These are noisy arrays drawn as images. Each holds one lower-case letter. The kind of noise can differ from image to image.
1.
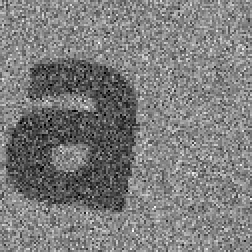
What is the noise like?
independent entries
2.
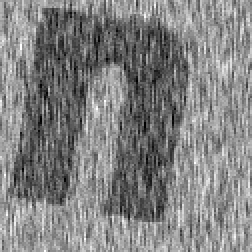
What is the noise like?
streaked along the columns
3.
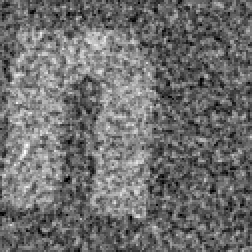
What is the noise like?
blotchy
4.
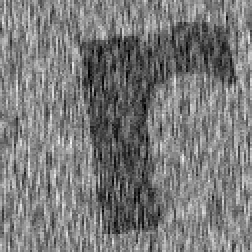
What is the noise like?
streaked along the columns
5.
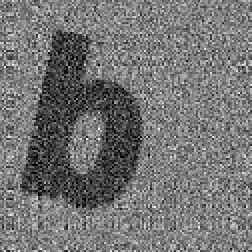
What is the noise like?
low rank plus noise
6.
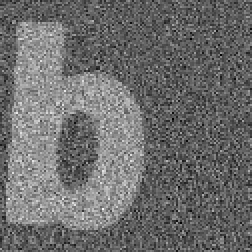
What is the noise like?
low rank plus noise
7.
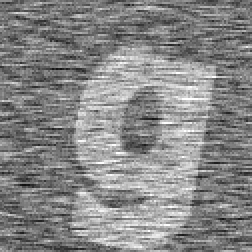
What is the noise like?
streaked along the rows
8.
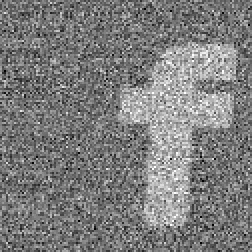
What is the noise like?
low rank plus noise
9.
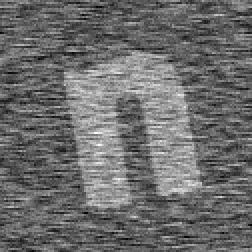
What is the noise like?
streaked along the rows
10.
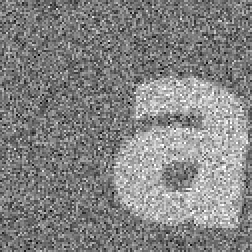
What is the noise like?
independent entries
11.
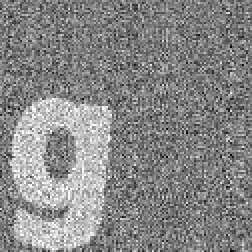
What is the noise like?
low rank plus noise
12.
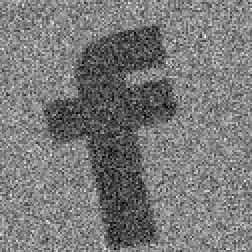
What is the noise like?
independent entries
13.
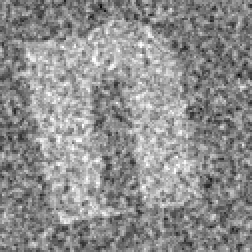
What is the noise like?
blotchy
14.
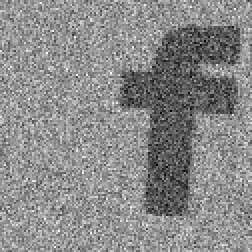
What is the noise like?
independent entries
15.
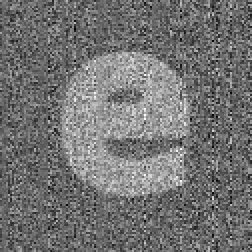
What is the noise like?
columns of uneven size
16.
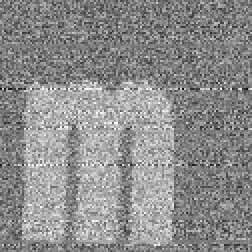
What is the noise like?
rows of uneven size
